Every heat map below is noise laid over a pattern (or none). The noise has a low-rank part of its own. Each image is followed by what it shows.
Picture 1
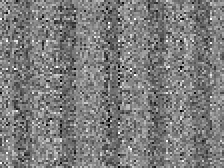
vertical stripes
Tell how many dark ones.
5
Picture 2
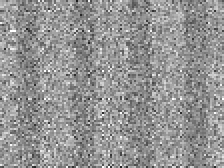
vertical stripes
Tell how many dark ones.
4
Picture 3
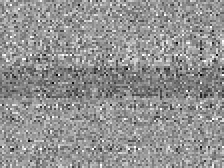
one horizontal stripe
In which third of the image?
middle
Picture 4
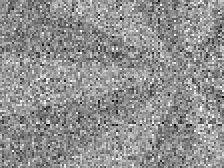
spokes from one point
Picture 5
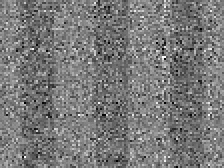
vertical stripes
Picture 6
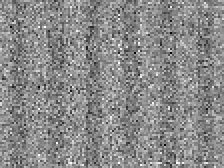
vertical stripes
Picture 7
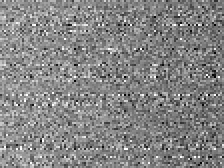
a smooth slope
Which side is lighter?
left
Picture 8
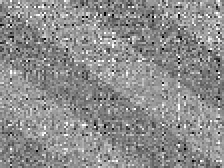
diagonal stripes
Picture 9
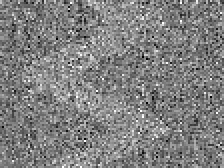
a wavy band
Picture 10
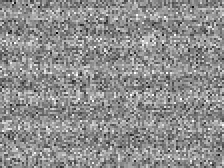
horizontal stripes
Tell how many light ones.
6
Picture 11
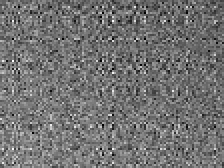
a smooth slope
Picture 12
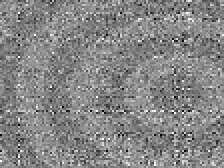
rings round one point
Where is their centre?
middle right
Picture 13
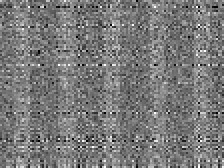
vertical stripes
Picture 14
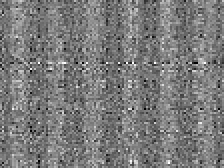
vertical stripes
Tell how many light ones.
6
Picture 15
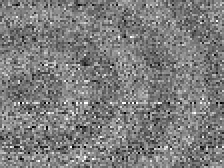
rings round one point
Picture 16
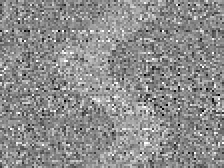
a wavy band
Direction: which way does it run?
top to bottom
